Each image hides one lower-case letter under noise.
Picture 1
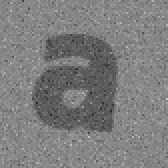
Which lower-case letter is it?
a
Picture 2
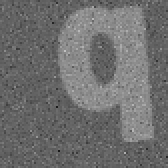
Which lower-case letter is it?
q
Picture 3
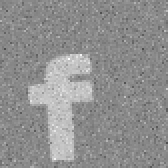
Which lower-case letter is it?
f
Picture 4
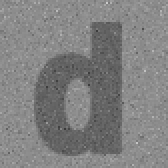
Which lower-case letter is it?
d
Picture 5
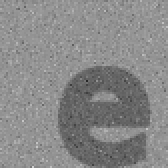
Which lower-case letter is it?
e
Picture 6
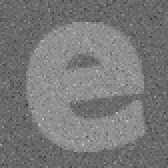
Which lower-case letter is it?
e
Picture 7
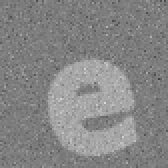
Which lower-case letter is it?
e
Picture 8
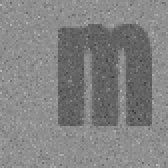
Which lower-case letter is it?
m
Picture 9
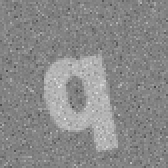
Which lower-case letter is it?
q
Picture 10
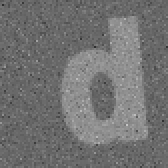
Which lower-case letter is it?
d
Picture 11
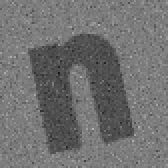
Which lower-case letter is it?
n
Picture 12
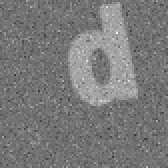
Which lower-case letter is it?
d
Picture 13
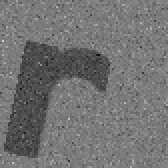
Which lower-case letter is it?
r
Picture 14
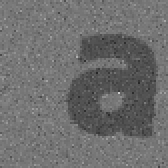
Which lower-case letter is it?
a
